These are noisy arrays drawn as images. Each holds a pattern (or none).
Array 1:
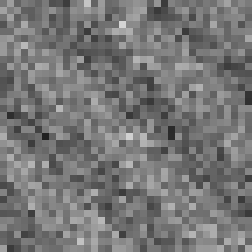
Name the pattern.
diagonal stripes
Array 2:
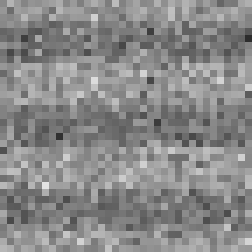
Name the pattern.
horizontal stripes
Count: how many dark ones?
3
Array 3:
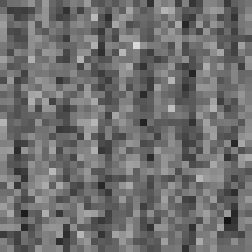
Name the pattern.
vertical stripes
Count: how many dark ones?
6
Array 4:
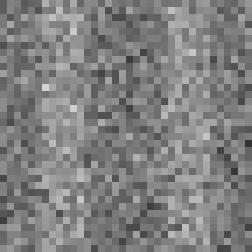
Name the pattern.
vertical stripes
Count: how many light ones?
2
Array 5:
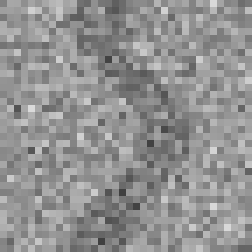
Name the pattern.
a wavy band
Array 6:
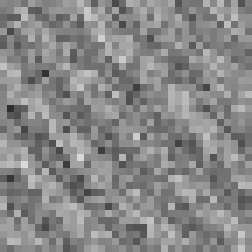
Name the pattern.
diagonal stripes
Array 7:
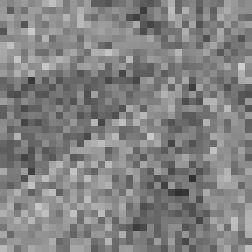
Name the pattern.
spokes from one point
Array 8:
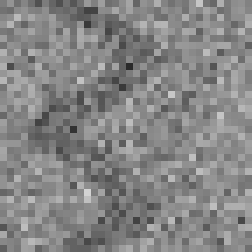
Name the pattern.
a wavy band
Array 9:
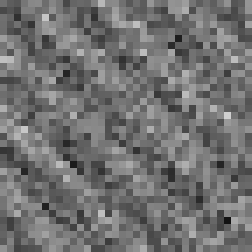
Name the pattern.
diagonal stripes
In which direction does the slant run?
top left to bottom right
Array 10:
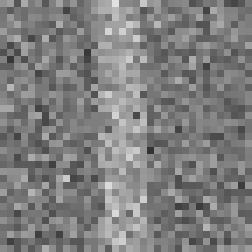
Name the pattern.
one vertical stripe
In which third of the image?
middle
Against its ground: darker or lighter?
lighter
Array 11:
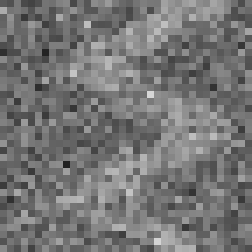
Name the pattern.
a wavy band
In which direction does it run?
top to bottom
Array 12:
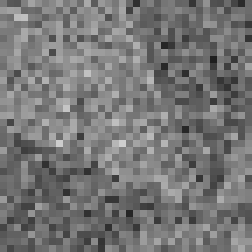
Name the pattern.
spokes from one point
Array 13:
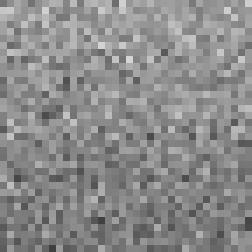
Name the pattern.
a smooth slope
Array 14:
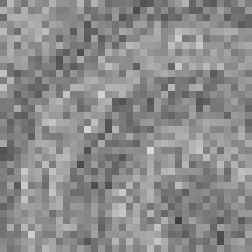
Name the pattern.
rings round one point
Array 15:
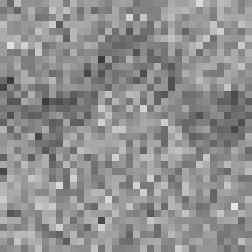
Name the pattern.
a wavy band
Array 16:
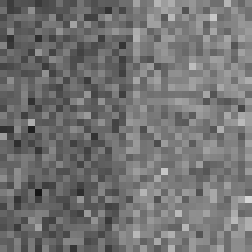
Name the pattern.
a sharp edge
